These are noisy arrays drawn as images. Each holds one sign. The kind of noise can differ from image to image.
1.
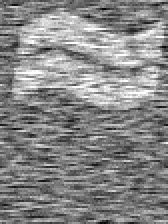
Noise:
streaked along the rows
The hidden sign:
approximately sign
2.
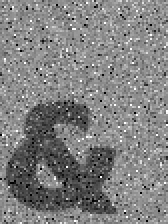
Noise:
heavy tails
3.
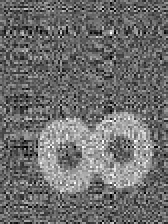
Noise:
low rank plus noise
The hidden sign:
infinity sign
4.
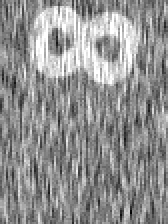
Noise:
streaked along the columns
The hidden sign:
infinity sign
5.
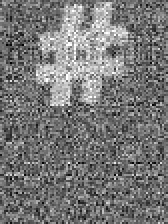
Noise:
low rank plus noise
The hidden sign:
hash sign
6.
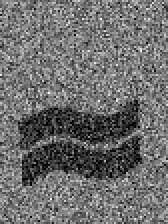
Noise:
independent entries
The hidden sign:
approximately sign
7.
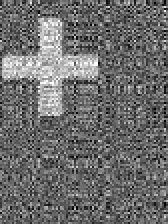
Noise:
low rank plus noise
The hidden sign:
plus sign
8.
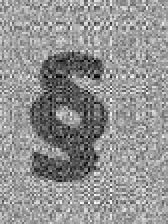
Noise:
low rank plus noise
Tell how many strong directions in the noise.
one
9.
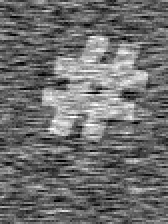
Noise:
streaked along the rows
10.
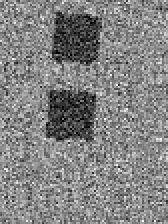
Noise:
low rank plus noise
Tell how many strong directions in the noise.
five to eight
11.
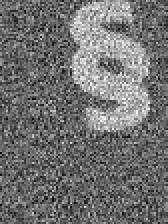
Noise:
low rank plus noise
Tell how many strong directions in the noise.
five to eight
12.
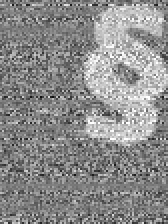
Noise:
rows of uneven size
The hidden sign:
section sign
